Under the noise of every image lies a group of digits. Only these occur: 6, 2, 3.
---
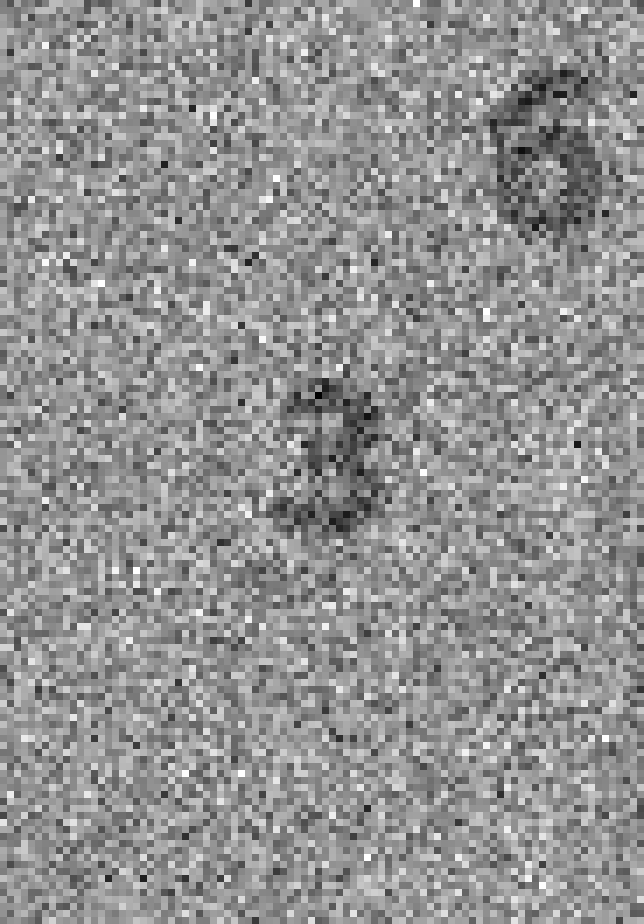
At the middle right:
nothing
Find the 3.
centre
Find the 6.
top right
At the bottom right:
nothing
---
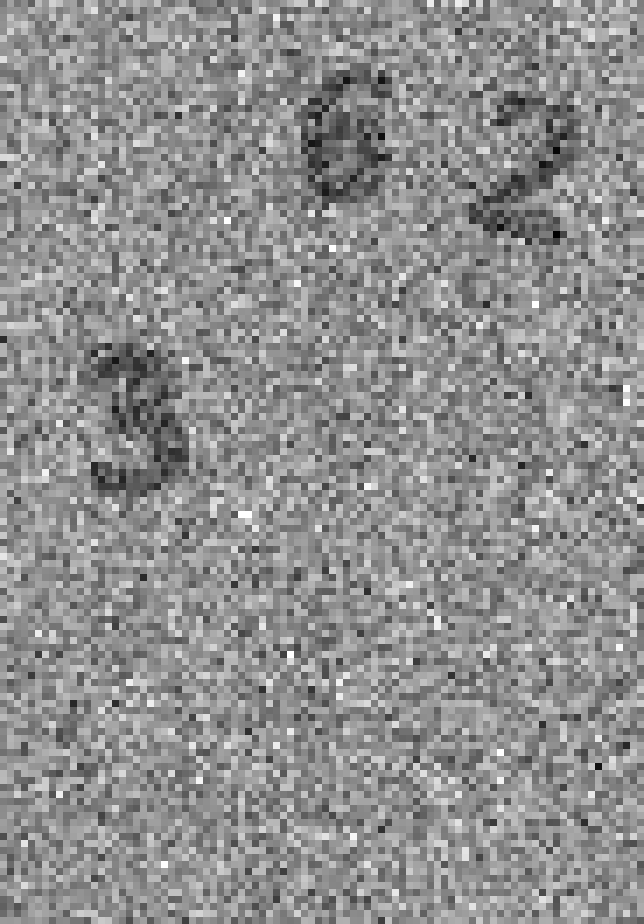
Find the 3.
middle left
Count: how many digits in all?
3
